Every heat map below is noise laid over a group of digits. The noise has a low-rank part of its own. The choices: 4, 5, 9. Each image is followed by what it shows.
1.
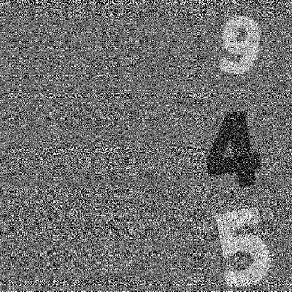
top right: light 9; middle right: dark 4; bottom right: light 5
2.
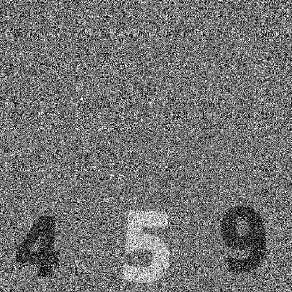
bottom left: dark 4; bottom middle: light 5; bottom right: dark 9
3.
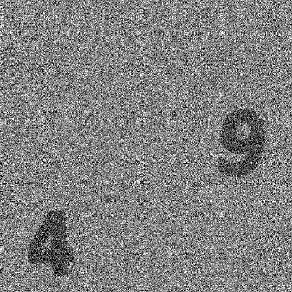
middle right: dark 9; bottom left: dark 4
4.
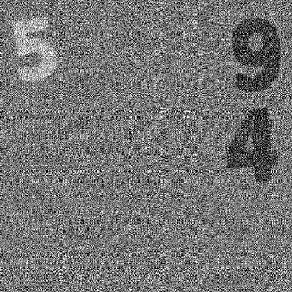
top left: light 5; top right: dark 9; middle right: dark 4
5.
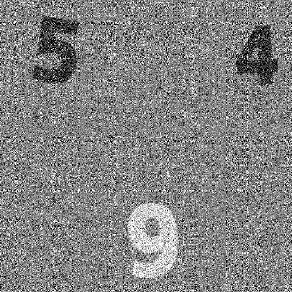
top left: dark 5; top right: dark 4; bottom middle: light 9
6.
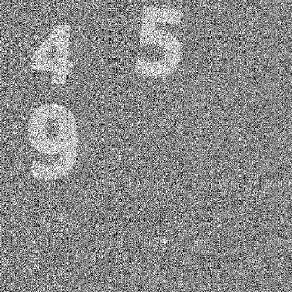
top left: light 4; top middle: light 5; middle left: light 9
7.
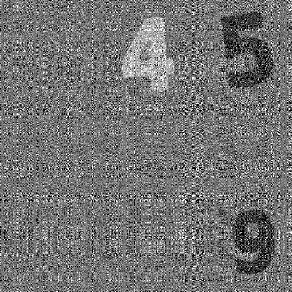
top middle: light 4; top right: dark 5; bottom right: dark 9
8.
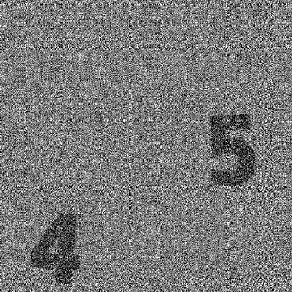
middle right: dark 5; bottom left: dark 4
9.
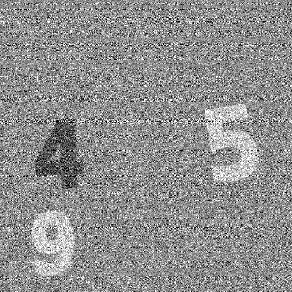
middle left: dark 4; middle right: light 5; bottom left: light 9
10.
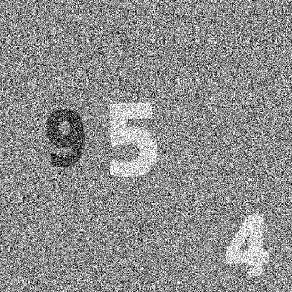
middle left: dark 9; centre: light 5; bottom right: light 4
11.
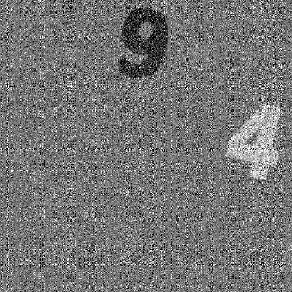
top middle: dark 9; middle right: light 4
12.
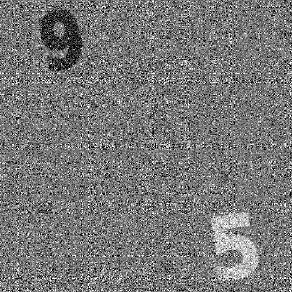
top left: dark 9; bottom right: light 5
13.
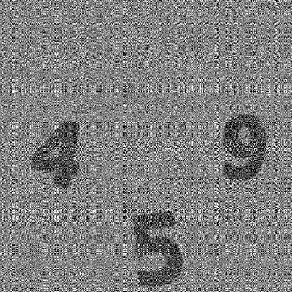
middle left: dark 4; middle right: dark 9; bottom middle: dark 5
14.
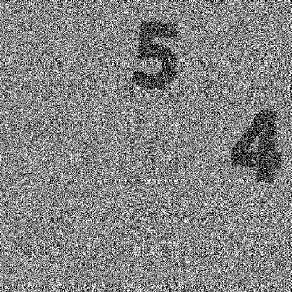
top middle: dark 5; middle right: dark 4
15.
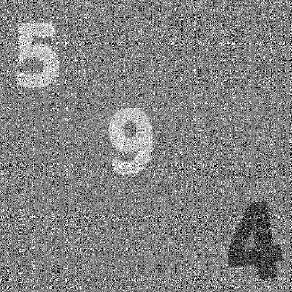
top left: light 5; centre: light 9; bottom right: dark 4
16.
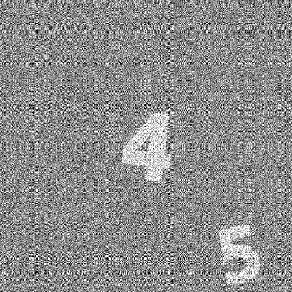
centre: light 4; bottom right: light 5
